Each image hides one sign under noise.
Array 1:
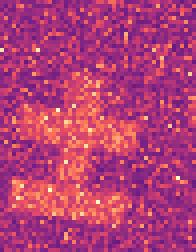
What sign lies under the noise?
plus-minus sign
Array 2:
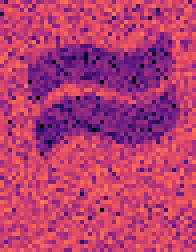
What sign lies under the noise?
approximately sign
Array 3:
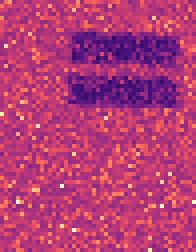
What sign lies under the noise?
equals sign
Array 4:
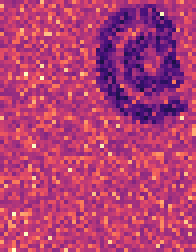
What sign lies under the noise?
at sign
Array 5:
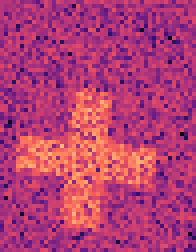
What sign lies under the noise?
plus sign
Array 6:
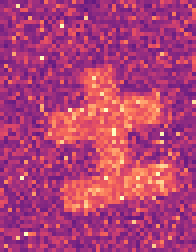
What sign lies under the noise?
plus-minus sign
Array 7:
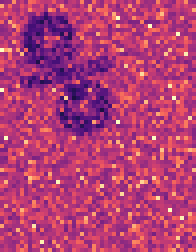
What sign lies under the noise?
percent sign
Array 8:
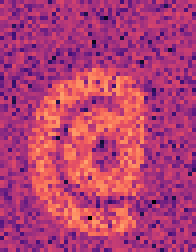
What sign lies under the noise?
at sign
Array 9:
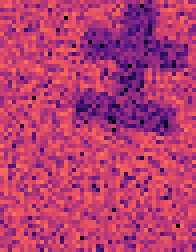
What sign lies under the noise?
plus-minus sign
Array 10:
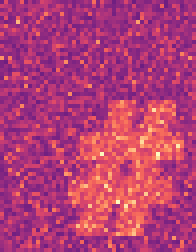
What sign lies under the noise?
hash sign
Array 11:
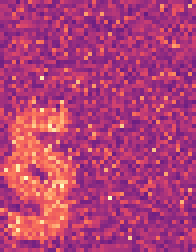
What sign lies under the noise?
section sign
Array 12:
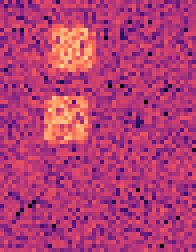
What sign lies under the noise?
colon
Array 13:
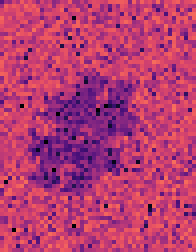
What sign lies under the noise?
hash sign
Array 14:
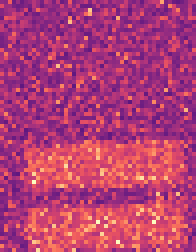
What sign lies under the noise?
equals sign
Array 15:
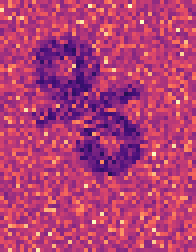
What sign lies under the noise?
percent sign
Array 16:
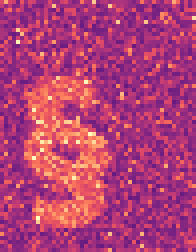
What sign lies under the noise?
section sign
